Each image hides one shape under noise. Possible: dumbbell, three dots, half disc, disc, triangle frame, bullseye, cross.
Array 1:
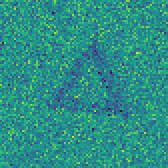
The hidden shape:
triangle frame
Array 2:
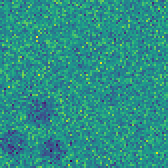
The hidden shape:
three dots
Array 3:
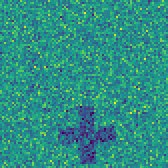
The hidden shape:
cross
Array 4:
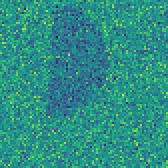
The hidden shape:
half disc
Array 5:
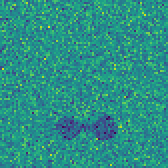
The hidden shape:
dumbbell
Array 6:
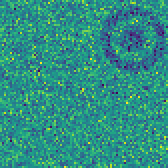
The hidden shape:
bullseye
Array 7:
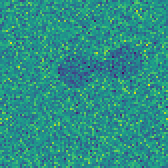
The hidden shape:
dumbbell
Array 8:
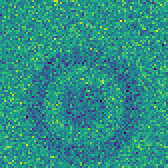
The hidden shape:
bullseye
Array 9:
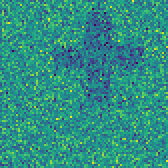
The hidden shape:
cross
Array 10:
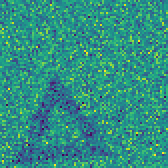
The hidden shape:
triangle frame
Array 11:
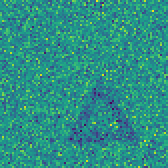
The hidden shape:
triangle frame
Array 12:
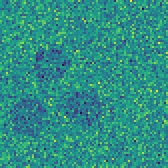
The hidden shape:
three dots
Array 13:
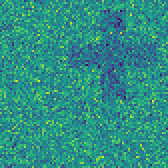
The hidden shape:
cross
